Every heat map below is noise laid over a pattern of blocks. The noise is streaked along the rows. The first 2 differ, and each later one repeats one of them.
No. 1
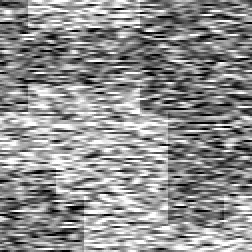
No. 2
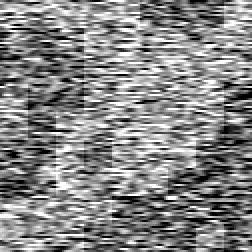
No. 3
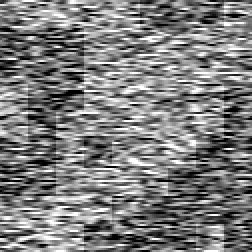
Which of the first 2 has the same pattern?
2
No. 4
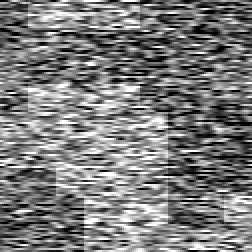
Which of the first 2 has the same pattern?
1
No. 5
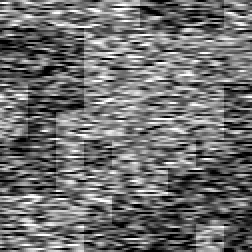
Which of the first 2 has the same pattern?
2
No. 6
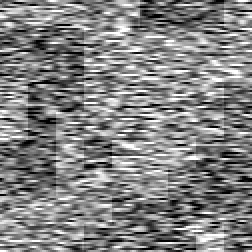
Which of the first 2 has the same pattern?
2
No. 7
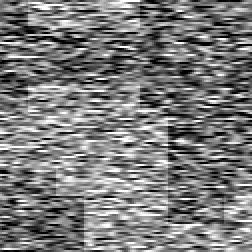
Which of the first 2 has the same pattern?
1
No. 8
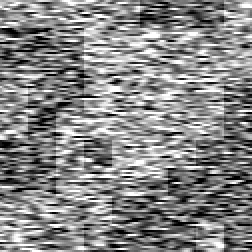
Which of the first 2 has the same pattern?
2
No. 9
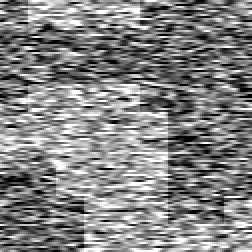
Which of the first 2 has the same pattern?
1
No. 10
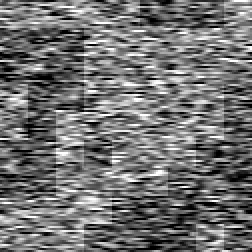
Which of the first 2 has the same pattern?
2
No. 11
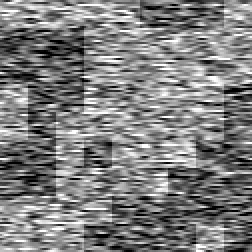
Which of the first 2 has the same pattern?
2
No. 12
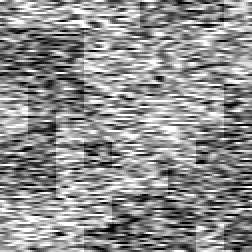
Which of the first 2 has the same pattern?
2
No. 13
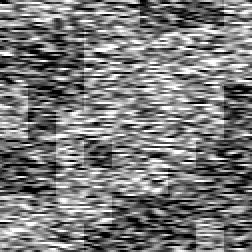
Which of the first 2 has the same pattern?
2
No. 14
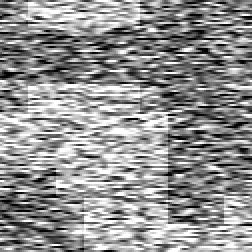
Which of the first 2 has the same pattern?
1
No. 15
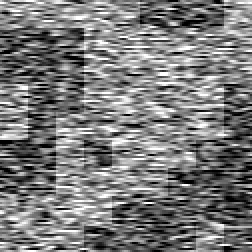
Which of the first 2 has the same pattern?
2
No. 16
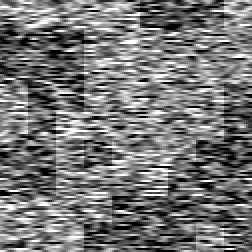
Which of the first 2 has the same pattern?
2
